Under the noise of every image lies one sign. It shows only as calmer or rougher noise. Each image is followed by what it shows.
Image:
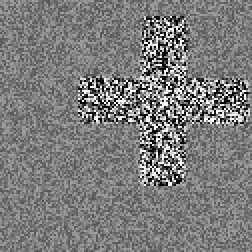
plus sign
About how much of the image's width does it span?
two thirds
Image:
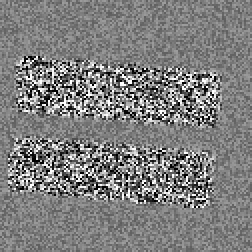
equals sign
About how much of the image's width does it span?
nearly all
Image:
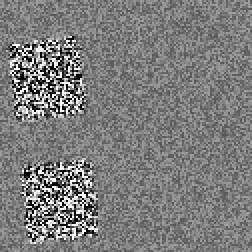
colon
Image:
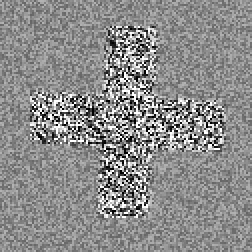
plus sign
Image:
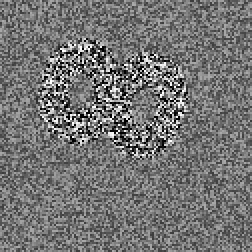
infinity sign
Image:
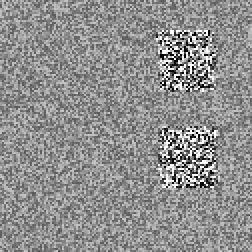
colon
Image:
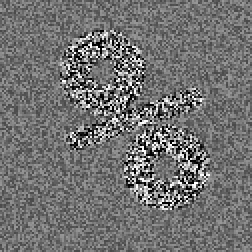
percent sign
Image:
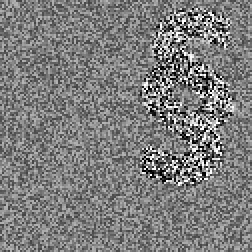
section sign
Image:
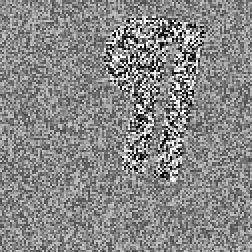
pilcrow
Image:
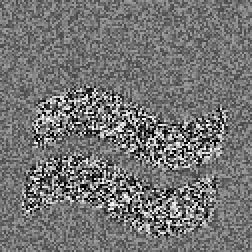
approximately sign
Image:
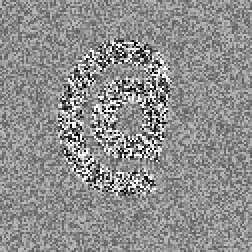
at sign
